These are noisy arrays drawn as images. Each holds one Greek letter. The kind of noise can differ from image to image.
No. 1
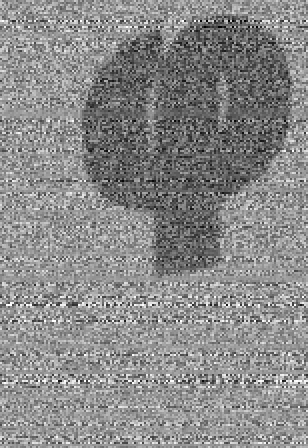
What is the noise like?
rows of uneven size
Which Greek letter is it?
phi
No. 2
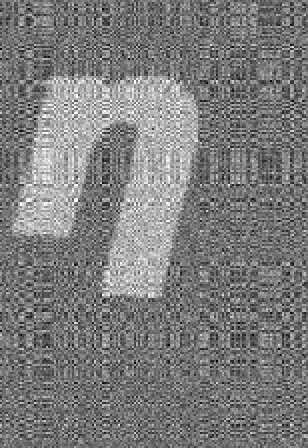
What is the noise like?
low rank plus noise
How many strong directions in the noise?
one
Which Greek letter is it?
eta
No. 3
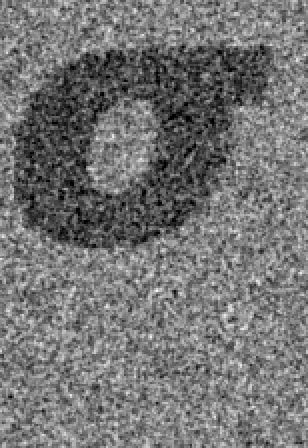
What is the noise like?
blotchy
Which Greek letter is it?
sigma
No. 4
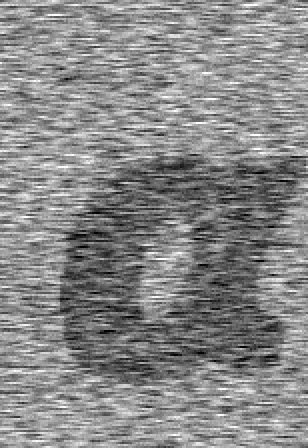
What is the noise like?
streaked along the rows
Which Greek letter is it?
alpha
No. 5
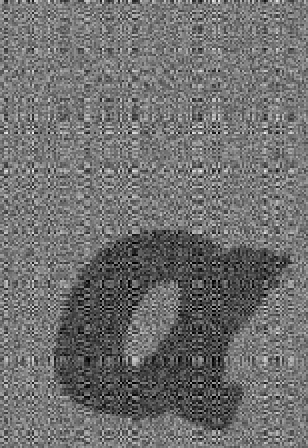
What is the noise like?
low rank plus noise
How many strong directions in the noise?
one
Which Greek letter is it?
alpha
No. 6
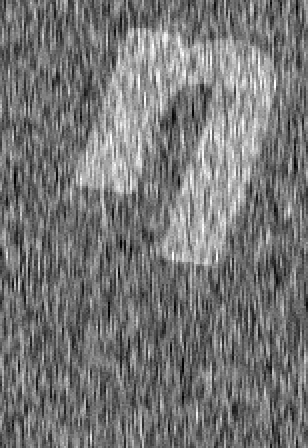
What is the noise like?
streaked along the columns
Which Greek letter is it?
eta
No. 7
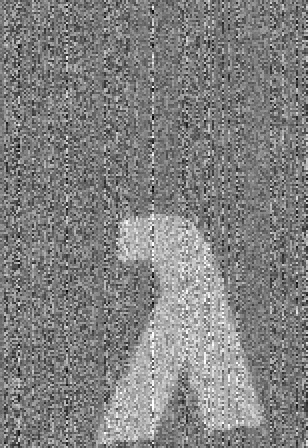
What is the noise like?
columns of uneven size
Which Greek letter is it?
lambda
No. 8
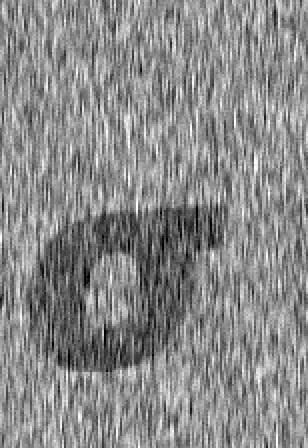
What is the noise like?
streaked along the columns
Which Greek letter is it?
sigma
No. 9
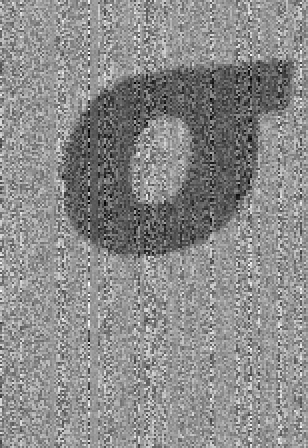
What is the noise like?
columns of uneven size
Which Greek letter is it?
sigma
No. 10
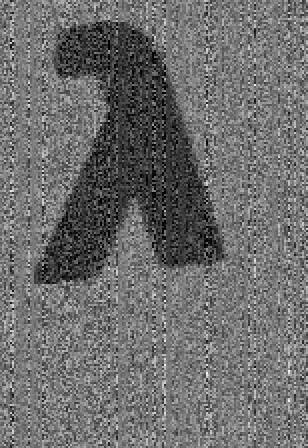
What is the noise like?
columns of uneven size
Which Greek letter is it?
lambda
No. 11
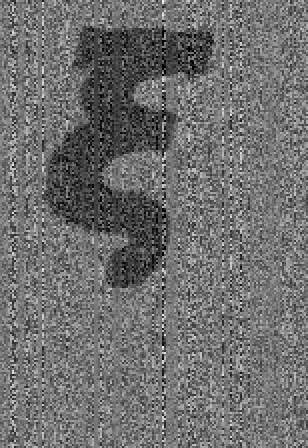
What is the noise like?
columns of uneven size
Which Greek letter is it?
xi
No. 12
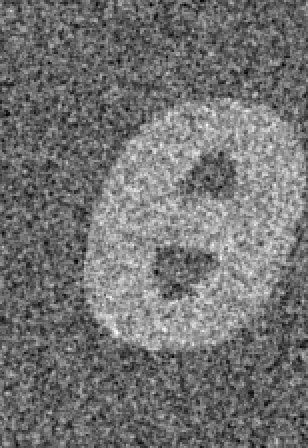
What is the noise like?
blotchy
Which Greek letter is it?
theta
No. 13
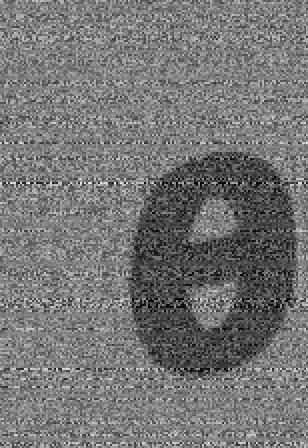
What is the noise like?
rows of uneven size
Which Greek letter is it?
theta
